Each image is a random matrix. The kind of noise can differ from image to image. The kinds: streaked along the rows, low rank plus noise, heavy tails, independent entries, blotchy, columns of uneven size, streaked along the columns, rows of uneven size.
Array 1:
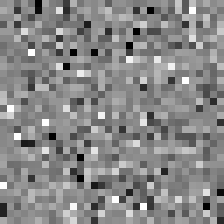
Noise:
heavy tails
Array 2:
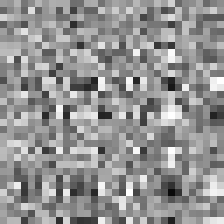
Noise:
low rank plus noise
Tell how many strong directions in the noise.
one
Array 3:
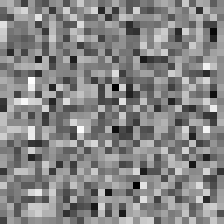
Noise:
low rank plus noise
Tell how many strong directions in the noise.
three or four
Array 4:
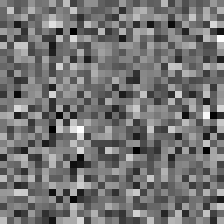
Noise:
low rank plus noise
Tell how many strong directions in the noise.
three or four
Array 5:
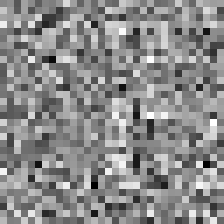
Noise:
low rank plus noise
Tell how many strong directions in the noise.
three or four
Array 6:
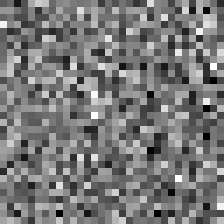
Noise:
independent entries
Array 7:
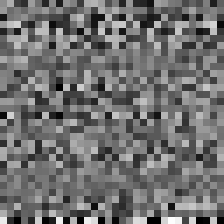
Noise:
rows of uneven size
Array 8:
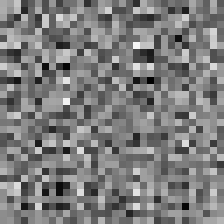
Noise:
low rank plus noise
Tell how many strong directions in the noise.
one
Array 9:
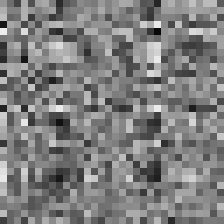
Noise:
low rank plus noise
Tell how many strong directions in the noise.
one
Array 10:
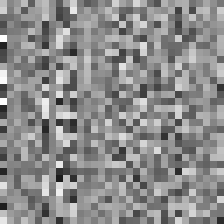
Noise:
columns of uneven size
